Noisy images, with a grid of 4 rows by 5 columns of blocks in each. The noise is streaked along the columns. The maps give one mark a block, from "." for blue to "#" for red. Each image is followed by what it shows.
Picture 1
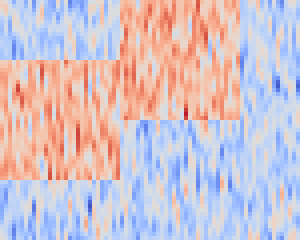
. . # # .
# # # # .
# # . . .
. . . . .
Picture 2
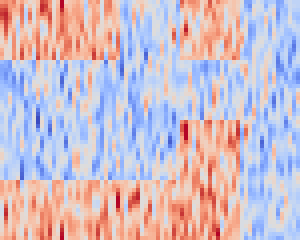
# # . # .
. . . . .
. . . # .
# # # # .
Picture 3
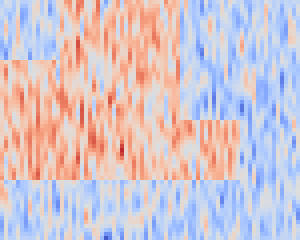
. # # . .
# # # . .
# # # # .
. . . . .
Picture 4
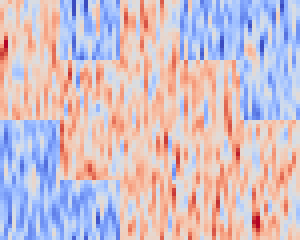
# . # . .
# # # # .
. # # # #
. . # # #
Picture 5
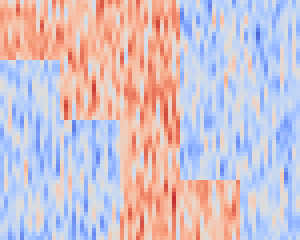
# # # . .
. # # . .
. . # . .
. . # # .
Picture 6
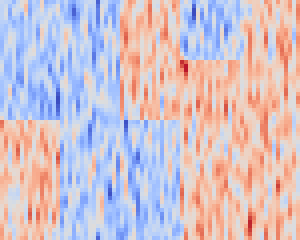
. . # . #
. . # # #
# . . # #
# . . # #
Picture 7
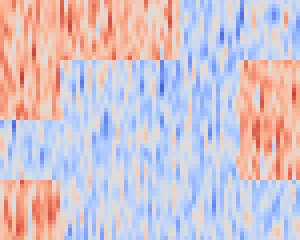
# # # . .
# . . . #
. . . . #
# . . . .
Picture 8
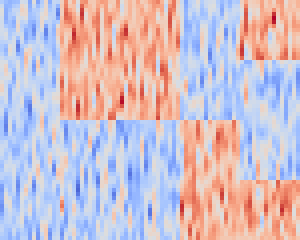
. # # . #
. # # . .
. . . # .
. . . # #
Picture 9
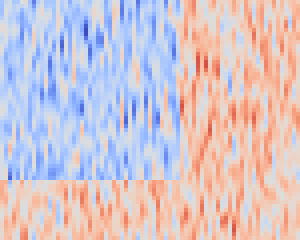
. . . # #
. . . # #
. . . # #
# # # # #
